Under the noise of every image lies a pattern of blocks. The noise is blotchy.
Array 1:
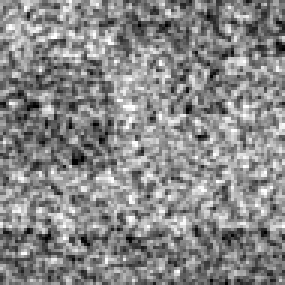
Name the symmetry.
no symmetry
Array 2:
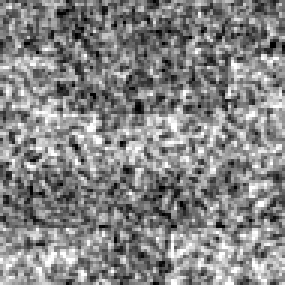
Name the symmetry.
left and right mirror each other
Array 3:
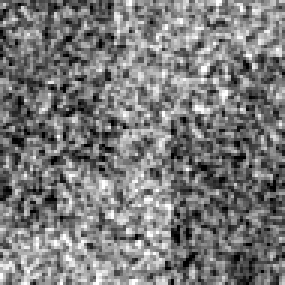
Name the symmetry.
the same after a half turn
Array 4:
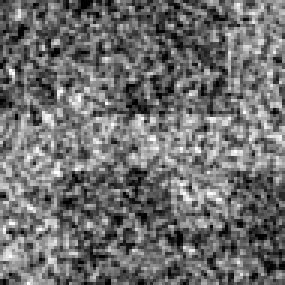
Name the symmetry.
the same after a half turn
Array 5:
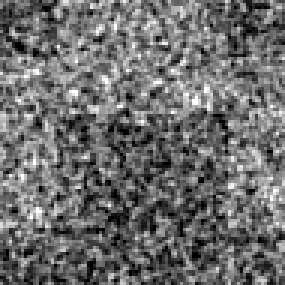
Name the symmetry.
left and right mirror each other
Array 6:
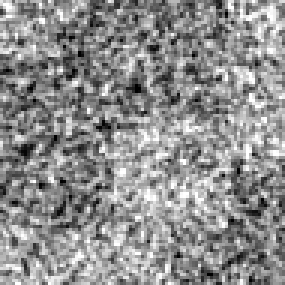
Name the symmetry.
mirrored about the diagonal from the top left
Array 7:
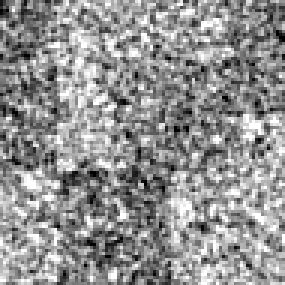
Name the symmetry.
no symmetry
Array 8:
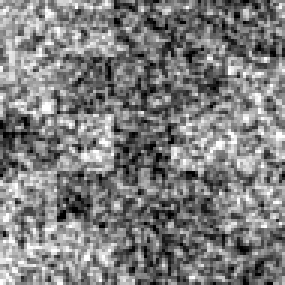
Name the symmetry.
top and bottom mirror each other
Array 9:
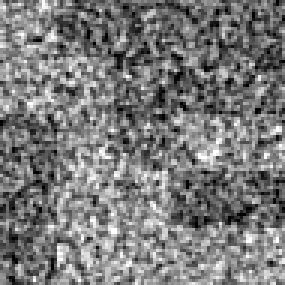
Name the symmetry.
no symmetry
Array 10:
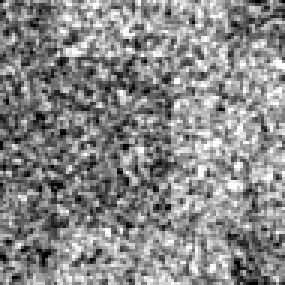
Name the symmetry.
top and bottom mirror each other
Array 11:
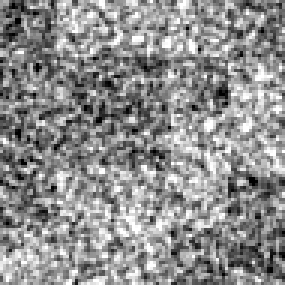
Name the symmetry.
no symmetry
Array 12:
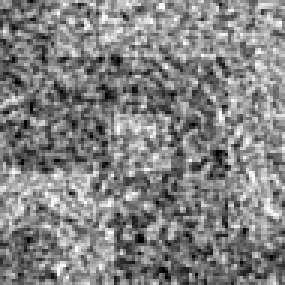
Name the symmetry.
mirrored about the diagonal from the bottom left
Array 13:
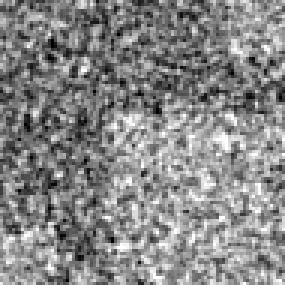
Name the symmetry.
mirrored about the diagonal from the top left
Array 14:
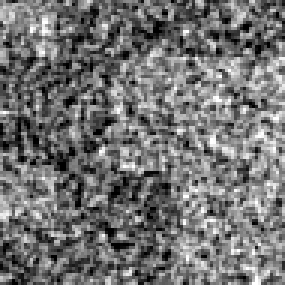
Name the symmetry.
no symmetry
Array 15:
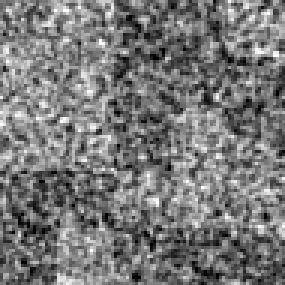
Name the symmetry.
no symmetry
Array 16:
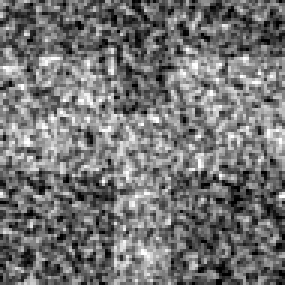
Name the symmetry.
left and right mirror each other
